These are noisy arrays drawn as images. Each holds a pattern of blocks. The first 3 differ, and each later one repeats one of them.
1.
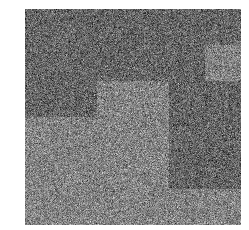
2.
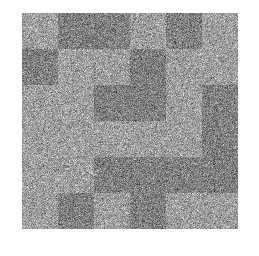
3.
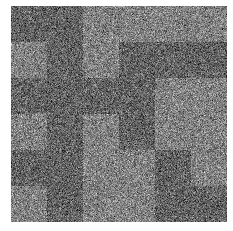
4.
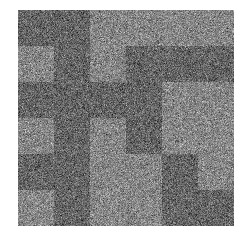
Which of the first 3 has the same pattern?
3
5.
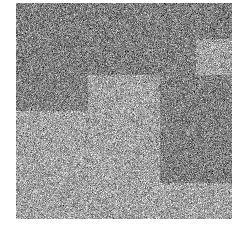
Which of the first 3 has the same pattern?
1
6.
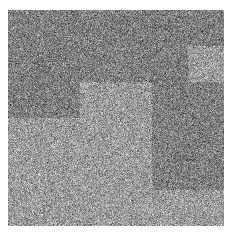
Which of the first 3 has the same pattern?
1
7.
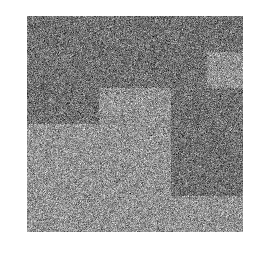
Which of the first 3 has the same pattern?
1
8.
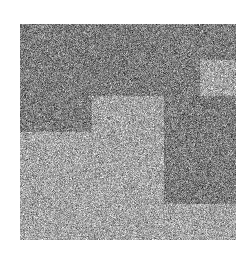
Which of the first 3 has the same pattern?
1
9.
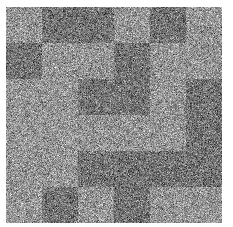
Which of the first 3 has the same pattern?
2
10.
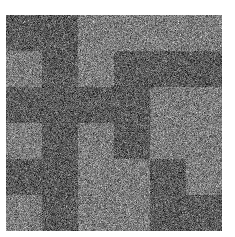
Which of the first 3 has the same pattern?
3
